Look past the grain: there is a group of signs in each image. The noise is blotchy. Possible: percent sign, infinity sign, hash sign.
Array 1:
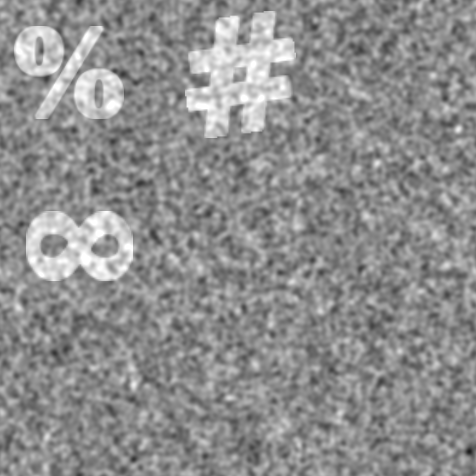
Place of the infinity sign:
middle left
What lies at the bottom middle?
nothing
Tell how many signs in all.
3
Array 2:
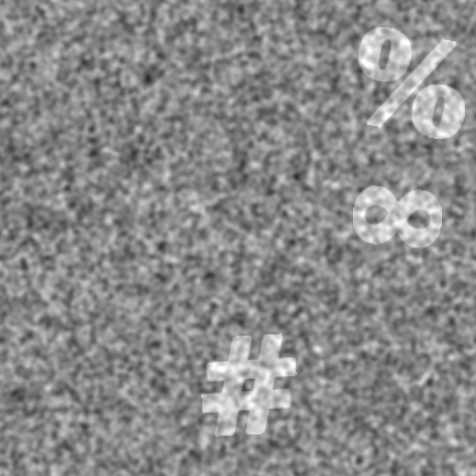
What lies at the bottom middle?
hash sign
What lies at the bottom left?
nothing
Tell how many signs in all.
3
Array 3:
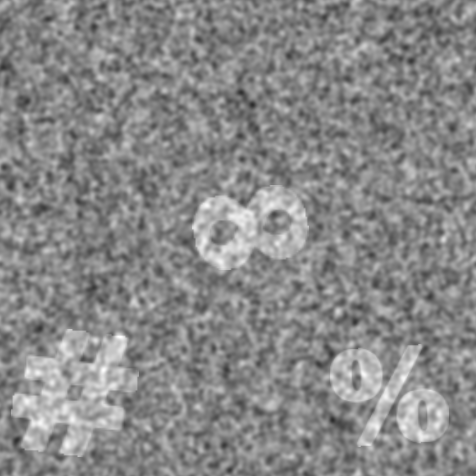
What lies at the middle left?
nothing
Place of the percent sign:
bottom right
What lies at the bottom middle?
nothing
